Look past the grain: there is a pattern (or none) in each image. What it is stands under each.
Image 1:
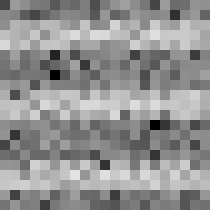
horizontal stripes
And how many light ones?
3
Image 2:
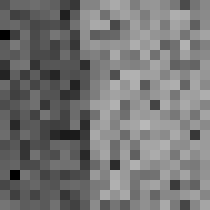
a sharp edge
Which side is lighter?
right
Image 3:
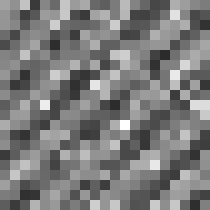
diagonal stripes
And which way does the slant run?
bottom left to top right
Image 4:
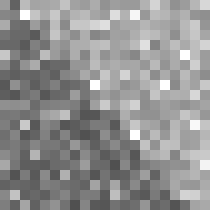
a sharp edge
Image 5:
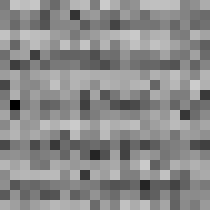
horizontal stripes
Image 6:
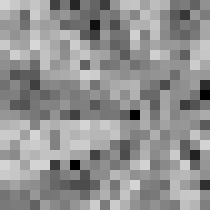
spokes from one point
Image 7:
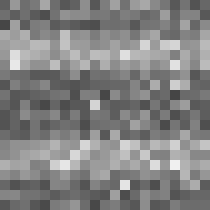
horizontal stripes
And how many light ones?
2
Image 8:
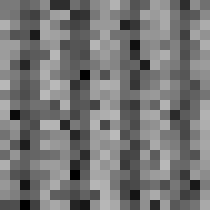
vertical stripes
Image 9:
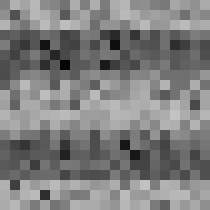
horizontal stripes
